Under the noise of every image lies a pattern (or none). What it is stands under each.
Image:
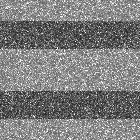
horizontal stripes
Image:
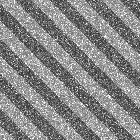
diagonal stripes
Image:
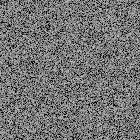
only noise
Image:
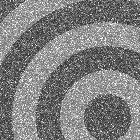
rings round one point
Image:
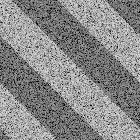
diagonal stripes
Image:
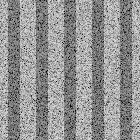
vertical stripes
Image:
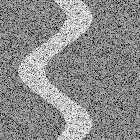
a wavy band
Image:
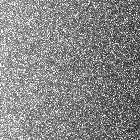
a smooth slope
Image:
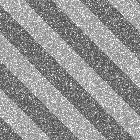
diagonal stripes
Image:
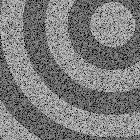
rings round one point
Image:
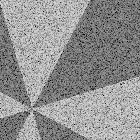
spokes from one point
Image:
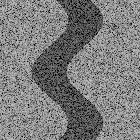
a wavy band
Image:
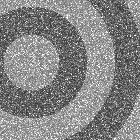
rings round one point
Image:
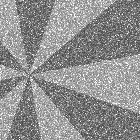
spokes from one point
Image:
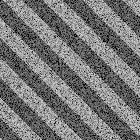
diagonal stripes
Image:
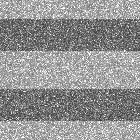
horizontal stripes
